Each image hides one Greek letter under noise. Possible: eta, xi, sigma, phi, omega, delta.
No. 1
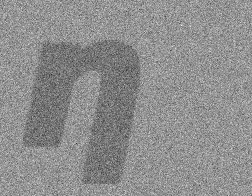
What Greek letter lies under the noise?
eta
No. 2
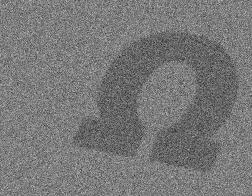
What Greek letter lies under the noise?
omega
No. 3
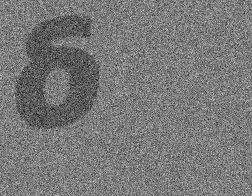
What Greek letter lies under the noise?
delta
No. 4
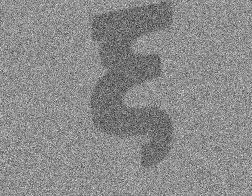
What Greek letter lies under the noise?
xi
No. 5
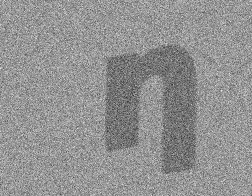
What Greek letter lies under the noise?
eta
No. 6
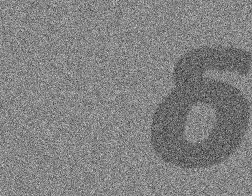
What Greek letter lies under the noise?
delta
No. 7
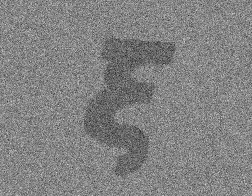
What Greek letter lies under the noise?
xi
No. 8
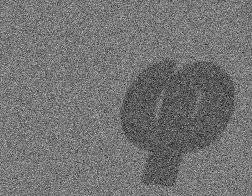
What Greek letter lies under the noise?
phi
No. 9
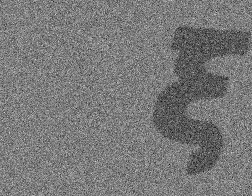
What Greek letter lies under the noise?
xi
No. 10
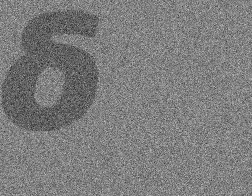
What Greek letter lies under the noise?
delta
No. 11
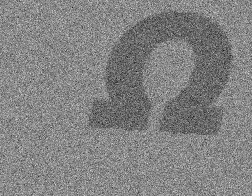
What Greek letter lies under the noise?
omega
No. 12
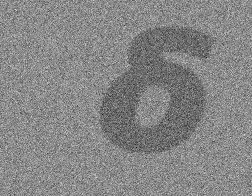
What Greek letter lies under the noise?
delta
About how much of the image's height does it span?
two thirds
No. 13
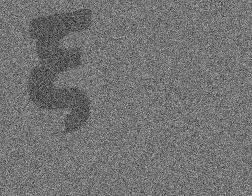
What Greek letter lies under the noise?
xi
